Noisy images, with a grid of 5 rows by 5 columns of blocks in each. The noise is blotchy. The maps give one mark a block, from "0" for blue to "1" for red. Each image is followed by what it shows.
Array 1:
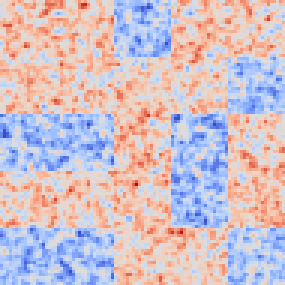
1 1 0 1 1
1 1 1 1 0
0 0 1 0 1
1 1 1 0 1
0 0 1 1 0
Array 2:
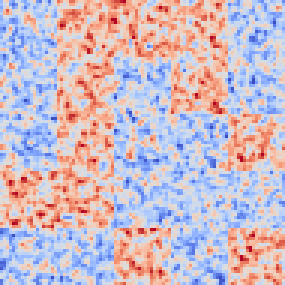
0 1 1 1 0
0 1 0 1 0
0 1 0 0 1
1 1 0 0 0
0 0 1 0 1
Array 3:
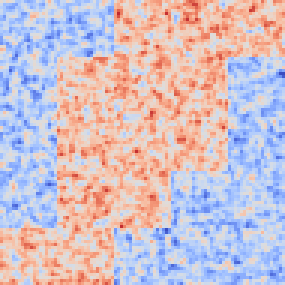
0 0 1 1 1
0 1 1 1 0
0 1 1 1 0
0 1 1 0 0
1 1 0 0 0
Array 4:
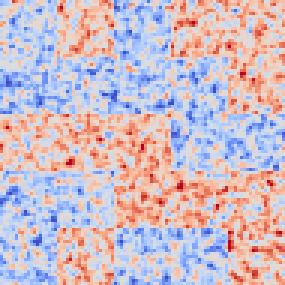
0 1 0 1 1
0 0 0 0 1
1 1 1 0 0
0 0 1 1 1
0 1 0 0 1
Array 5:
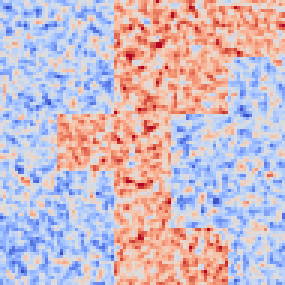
0 0 1 1 1
0 0 1 1 0
0 1 1 0 0
0 0 1 0 0
0 0 1 1 0
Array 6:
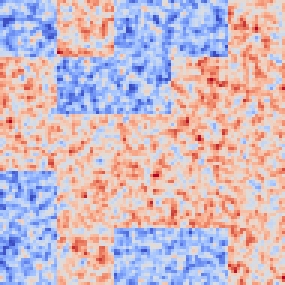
0 1 0 0 1
1 0 0 1 1
1 1 1 1 1
0 1 1 1 1
0 1 0 0 1
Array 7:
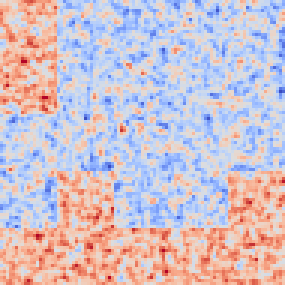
1 0 0 0 0
1 0 0 0 0
0 0 0 0 0
0 1 0 0 1
1 1 1 1 1
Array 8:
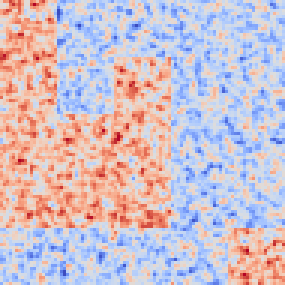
1 0 0 0 0
1 0 1 0 0
1 1 1 0 0
1 1 1 0 0
0 0 0 0 1
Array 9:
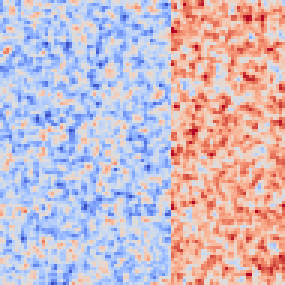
0 0 0 1 1
0 0 0 1 1
0 0 0 1 1
0 0 0 1 1
0 0 0 1 1
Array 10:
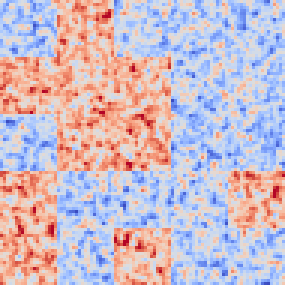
0 1 0 0 0
1 1 1 0 0
0 1 1 0 0
1 0 0 0 1
1 0 1 0 0
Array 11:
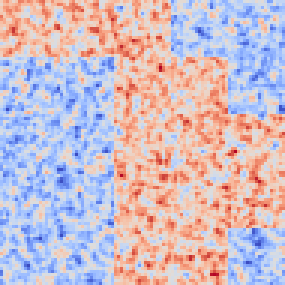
1 1 1 0 0
0 0 1 1 0
0 0 1 1 1
0 0 1 1 1
0 0 1 1 0
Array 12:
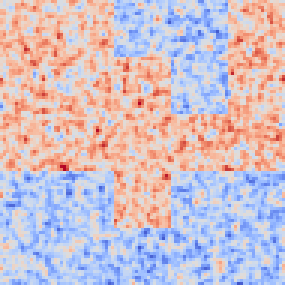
1 1 0 0 1
1 1 1 0 1
1 1 1 1 1
0 0 1 0 0
0 0 0 0 0
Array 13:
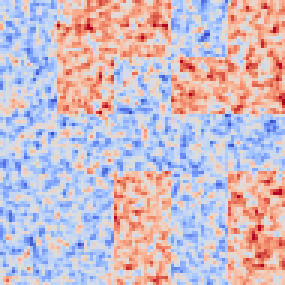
0 1 1 0 1
0 1 0 1 1
0 0 0 0 0
0 0 1 0 1
0 0 1 0 1
